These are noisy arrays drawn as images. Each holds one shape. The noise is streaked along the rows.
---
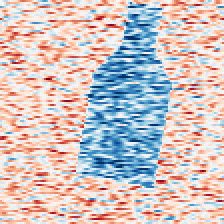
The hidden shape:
bottle
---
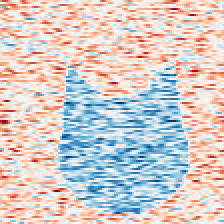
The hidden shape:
cat's head
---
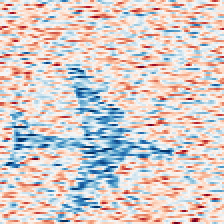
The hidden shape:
airplane
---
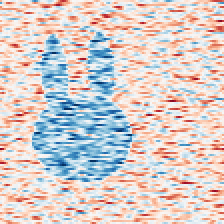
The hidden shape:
rabbit's head
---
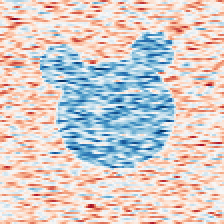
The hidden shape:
bear's head
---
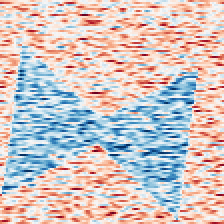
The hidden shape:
bow tie
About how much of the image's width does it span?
nearly all
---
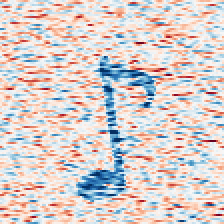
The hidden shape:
musical note
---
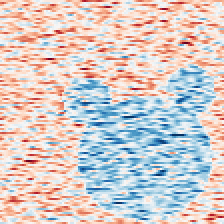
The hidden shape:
bear's head
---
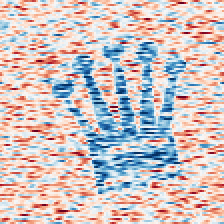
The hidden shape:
chess queen
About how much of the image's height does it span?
two thirds
